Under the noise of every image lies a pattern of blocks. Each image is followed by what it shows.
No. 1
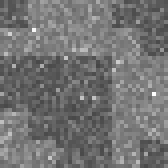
mirrored about the diagonal from the bottom left
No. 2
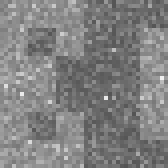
top and bottom mirror each other
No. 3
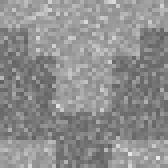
left and right mirror each other
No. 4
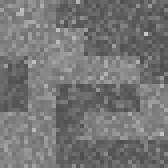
no symmetry
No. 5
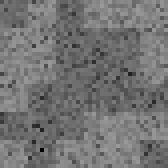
mirrored about the diagonal from the bottom left
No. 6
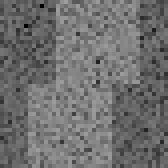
the same after a half turn
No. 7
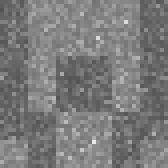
left and right mirror each other
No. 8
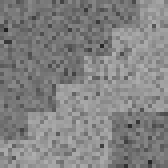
mirrored about the diagonal from the top left
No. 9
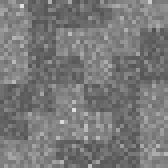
the same after a half turn
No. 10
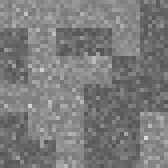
no symmetry
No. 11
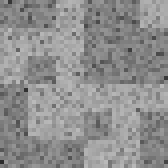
mirrored about the diagonal from the bottom left
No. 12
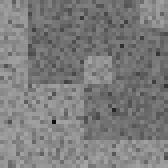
mirrored about the diagonal from the bottom left
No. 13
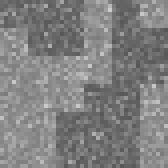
no symmetry
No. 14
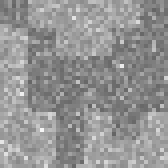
no symmetry
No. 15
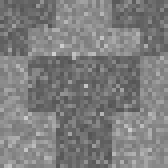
left and right mirror each other
